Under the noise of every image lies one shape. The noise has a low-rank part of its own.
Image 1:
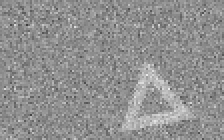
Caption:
light triangle frame
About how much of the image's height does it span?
half
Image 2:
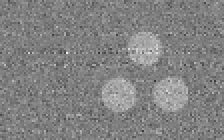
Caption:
light three dots
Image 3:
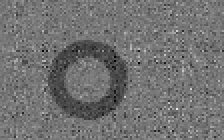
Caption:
dark ring
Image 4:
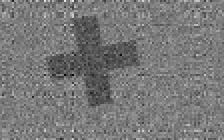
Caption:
dark cross
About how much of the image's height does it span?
two thirds
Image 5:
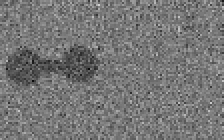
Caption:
dark dumbbell, middle left
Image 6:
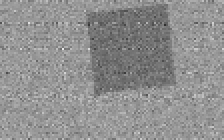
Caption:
dark square
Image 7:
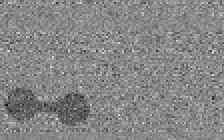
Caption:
dark dumbbell, bottom left
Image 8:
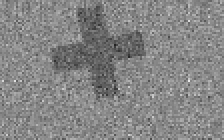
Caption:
dark cross
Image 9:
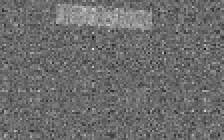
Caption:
light bar, top middle
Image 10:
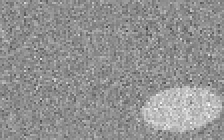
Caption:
light ellipse, bottom right
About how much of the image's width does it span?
a third
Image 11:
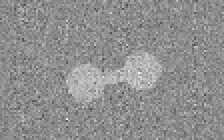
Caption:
light dumbbell, centre
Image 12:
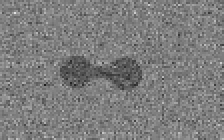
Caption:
dark dumbbell, centre
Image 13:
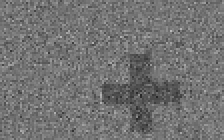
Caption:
dark cross
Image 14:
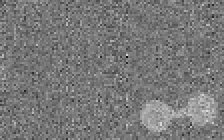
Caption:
light dumbbell, bottom right
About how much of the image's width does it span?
a third
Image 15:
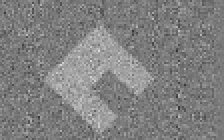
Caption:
light square with a notch
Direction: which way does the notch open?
down and right
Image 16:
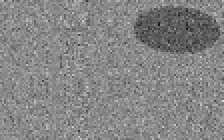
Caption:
dark ellipse, top right
